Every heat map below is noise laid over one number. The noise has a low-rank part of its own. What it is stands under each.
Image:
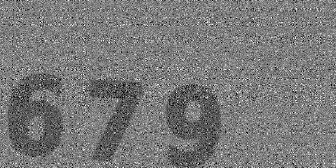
679
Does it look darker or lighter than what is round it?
darker
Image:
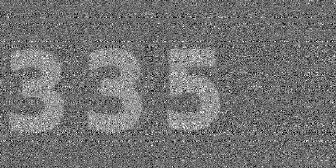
335
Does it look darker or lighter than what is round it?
lighter
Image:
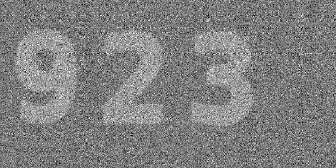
923
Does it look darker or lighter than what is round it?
lighter
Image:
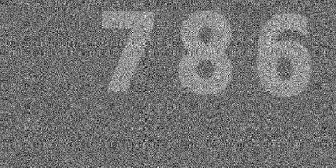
786
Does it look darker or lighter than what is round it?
lighter
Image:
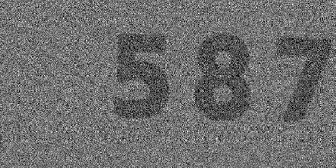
587
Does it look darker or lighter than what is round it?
darker
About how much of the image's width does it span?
two thirds
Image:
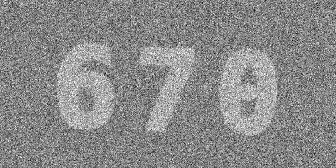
670
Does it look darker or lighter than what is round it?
lighter
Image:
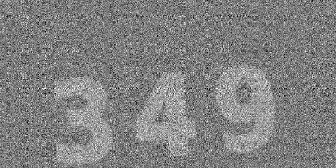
349
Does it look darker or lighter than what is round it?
lighter
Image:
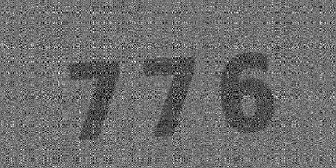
776
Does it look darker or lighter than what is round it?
darker
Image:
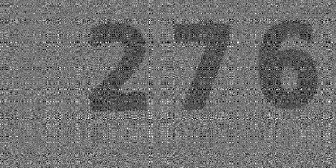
276
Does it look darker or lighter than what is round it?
darker
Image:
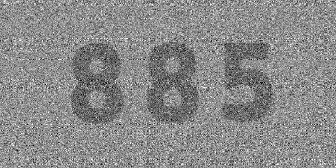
885
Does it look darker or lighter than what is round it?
darker
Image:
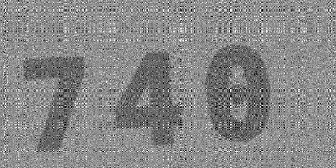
740
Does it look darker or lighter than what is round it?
darker
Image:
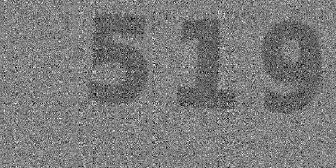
519
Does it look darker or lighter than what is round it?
darker
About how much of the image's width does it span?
two thirds
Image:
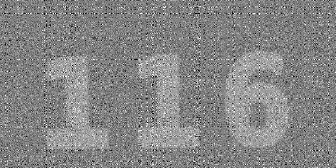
116
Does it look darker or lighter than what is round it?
lighter
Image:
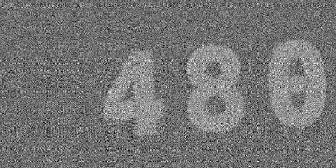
480
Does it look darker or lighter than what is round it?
lighter
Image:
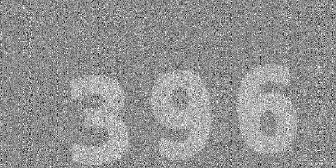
396
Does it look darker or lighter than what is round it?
lighter
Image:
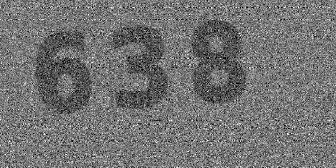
638
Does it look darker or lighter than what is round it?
darker
